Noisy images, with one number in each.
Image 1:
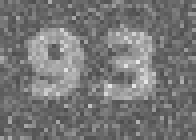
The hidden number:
93
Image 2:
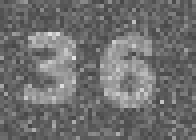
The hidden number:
36
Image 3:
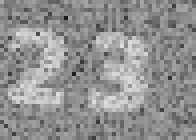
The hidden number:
23
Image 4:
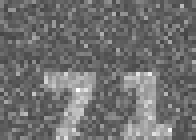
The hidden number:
71
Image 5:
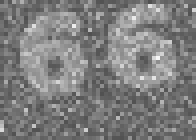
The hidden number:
66
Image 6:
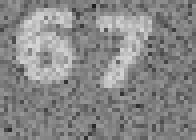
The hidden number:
67
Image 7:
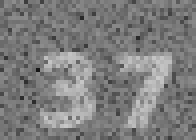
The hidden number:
37
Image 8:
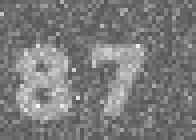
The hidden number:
87
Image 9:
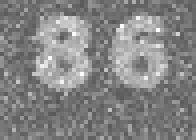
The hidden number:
86
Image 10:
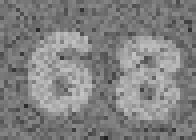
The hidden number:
68
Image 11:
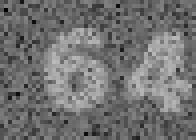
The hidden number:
64
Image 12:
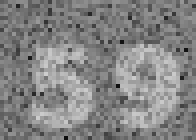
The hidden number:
59
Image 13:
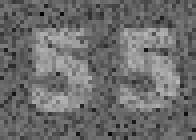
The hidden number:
55
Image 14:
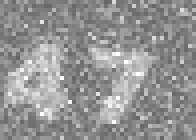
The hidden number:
47
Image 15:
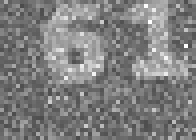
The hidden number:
61
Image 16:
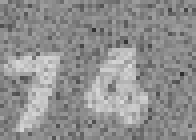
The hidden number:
74
